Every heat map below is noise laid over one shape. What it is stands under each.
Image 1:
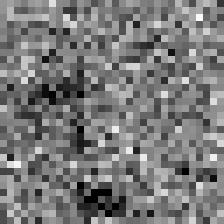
musical note
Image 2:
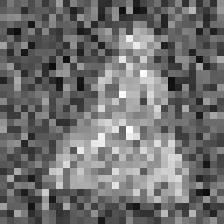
chess pawn
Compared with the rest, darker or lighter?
lighter
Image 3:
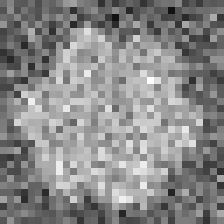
flower
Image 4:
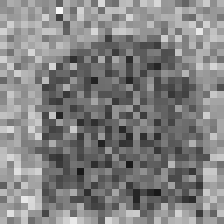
ghost
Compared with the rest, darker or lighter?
darker
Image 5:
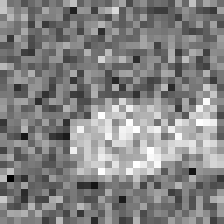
fish
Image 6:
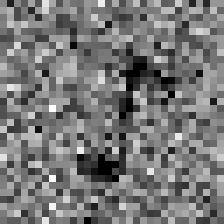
musical note
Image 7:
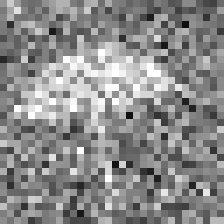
umbrella
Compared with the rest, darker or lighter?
lighter
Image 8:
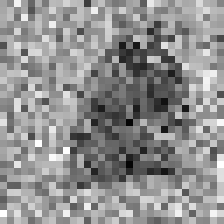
chess knight
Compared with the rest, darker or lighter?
darker
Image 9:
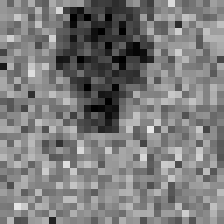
light bulb
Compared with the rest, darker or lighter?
darker
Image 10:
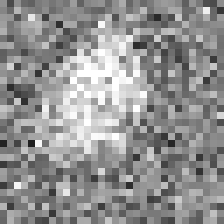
chess knight
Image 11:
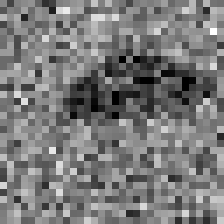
umbrella
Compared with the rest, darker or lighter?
darker
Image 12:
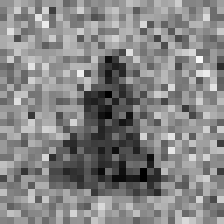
chess pawn
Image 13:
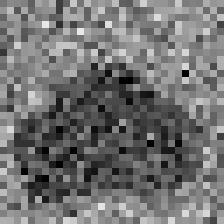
cloud
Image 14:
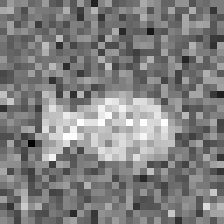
fish
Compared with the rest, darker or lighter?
lighter
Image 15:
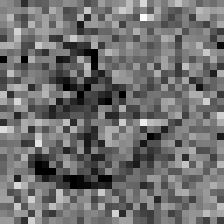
anchor
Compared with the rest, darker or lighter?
darker
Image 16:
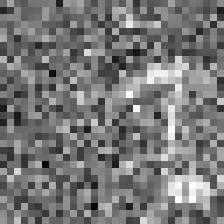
musical note
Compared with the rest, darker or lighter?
lighter
